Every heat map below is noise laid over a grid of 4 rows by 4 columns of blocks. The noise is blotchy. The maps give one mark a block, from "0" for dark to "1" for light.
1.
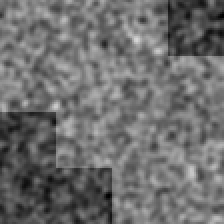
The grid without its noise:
1110
1111
0111
0011
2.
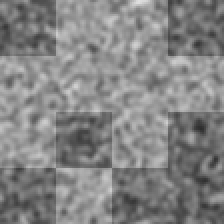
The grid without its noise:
0110
1111
1010
0100
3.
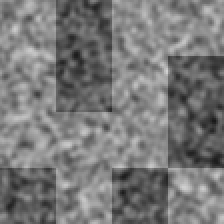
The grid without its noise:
1011
1010
1110
0101
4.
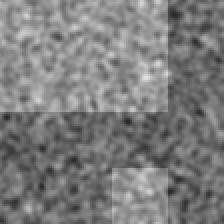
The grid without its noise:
1110
1110
0000
0010
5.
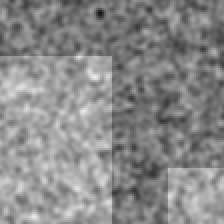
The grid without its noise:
0000
1100
1100
1101
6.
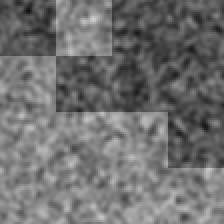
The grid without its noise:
0100
1000
1110
1111
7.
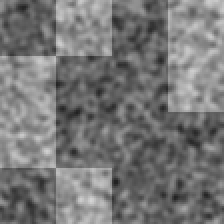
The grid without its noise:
0101
1001
1000
0100
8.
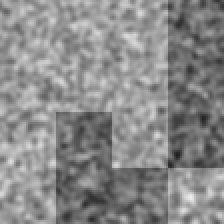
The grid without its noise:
1110
1110
1010
1001
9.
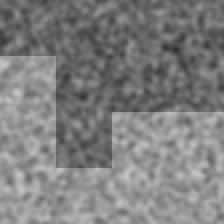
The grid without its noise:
0000
1000
1011
1111
